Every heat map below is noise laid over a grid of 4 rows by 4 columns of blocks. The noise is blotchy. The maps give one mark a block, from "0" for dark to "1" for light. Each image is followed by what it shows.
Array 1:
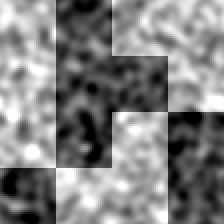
1 0 1 1
1 0 0 1
1 0 1 0
0 1 1 0
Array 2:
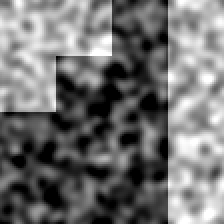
1 1 0 1
1 0 0 1
0 0 0 1
0 0 0 1
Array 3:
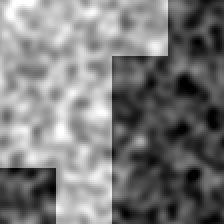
1 1 1 0
1 1 0 0
1 1 0 0
0 1 0 0
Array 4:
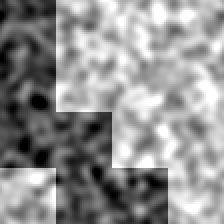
0 1 1 1
0 1 1 1
0 0 1 1
1 0 0 1
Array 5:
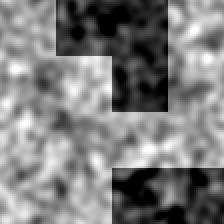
1 0 0 1
1 1 0 1
1 1 1 1
1 1 0 0
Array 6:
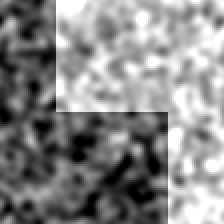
0 1 1 1
0 1 1 1
0 0 0 1
0 0 0 1
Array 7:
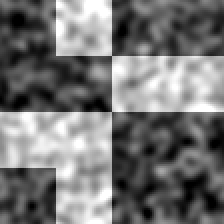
0 1 0 0
0 0 1 1
1 1 0 0
0 1 0 0
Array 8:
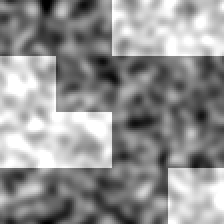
0 0 1 1
1 0 0 0
1 1 0 0
0 0 0 1
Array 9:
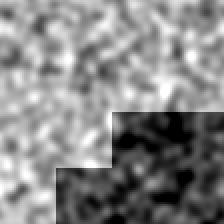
1 1 1 1
1 1 1 1
1 1 0 0
1 0 0 0
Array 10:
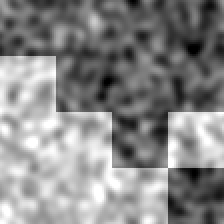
0 0 0 0
1 0 0 0
1 1 0 1
1 1 1 0
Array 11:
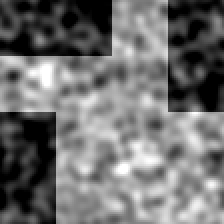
0 0 1 0
1 1 1 0
0 1 1 1
0 1 1 1
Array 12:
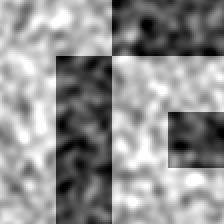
1 1 0 0
1 0 1 1
1 0 1 0
1 0 1 1
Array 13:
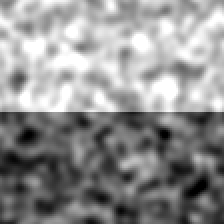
1 1 1 1
1 1 1 1
0 0 0 0
0 0 0 0
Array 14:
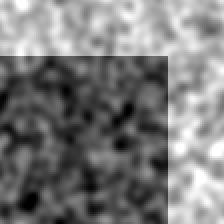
1 1 1 1
0 0 0 1
0 0 0 1
0 0 0 1
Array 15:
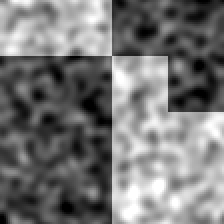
1 1 0 0
0 0 1 0
0 0 1 1
0 0 1 1
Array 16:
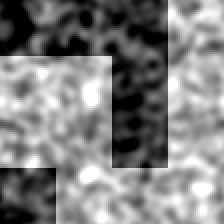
0 0 0 1
1 1 0 1
1 1 0 1
0 1 1 1
